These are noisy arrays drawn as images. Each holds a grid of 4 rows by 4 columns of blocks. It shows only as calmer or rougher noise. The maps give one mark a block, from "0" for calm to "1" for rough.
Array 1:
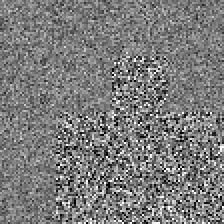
0000
0010
0111
0111
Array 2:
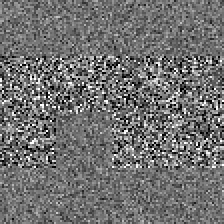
0000
1111
1011
0000
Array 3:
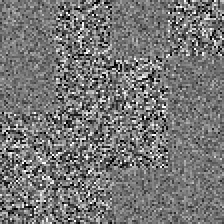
0101
0110
1110
1100
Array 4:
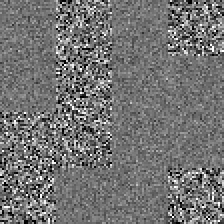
0101
0100
1100
1001
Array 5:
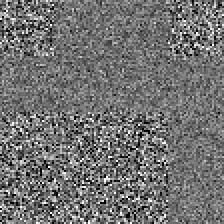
1001
0000
1110
1110
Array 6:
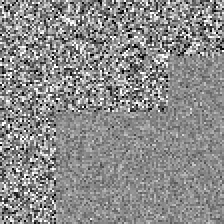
1111
1110
1000
1000
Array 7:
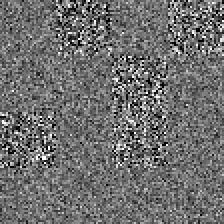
0101
0010
1010
0000
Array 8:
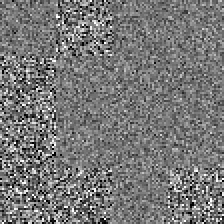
0100
1000
1000
1101
